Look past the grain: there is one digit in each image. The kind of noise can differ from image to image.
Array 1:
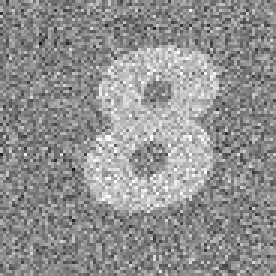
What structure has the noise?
low rank plus noise
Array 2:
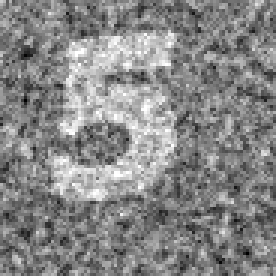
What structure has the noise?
blotchy
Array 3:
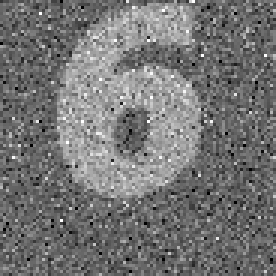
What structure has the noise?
heavy tails
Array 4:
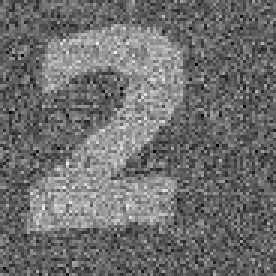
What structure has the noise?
low rank plus noise
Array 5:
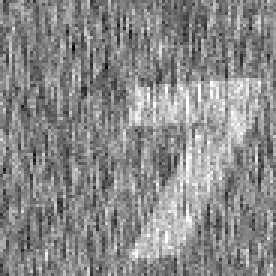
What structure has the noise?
streaked along the columns
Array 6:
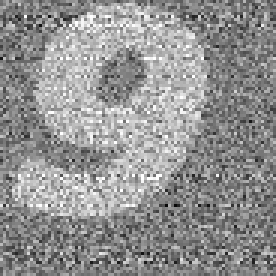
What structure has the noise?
rows of uneven size
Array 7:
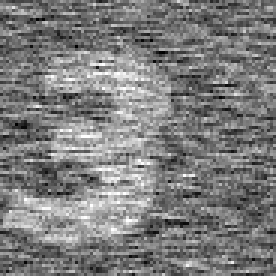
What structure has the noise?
streaked along the rows
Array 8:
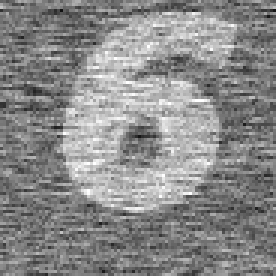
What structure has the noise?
streaked along the rows
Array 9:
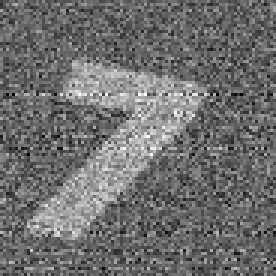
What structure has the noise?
rows of uneven size
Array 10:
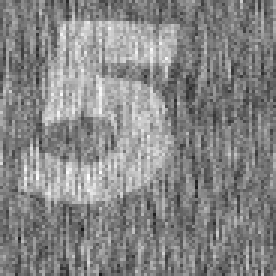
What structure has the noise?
streaked along the columns
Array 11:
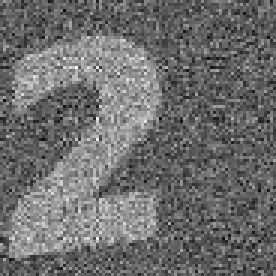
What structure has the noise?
low rank plus noise
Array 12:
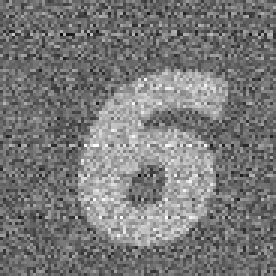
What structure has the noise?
rows of uneven size
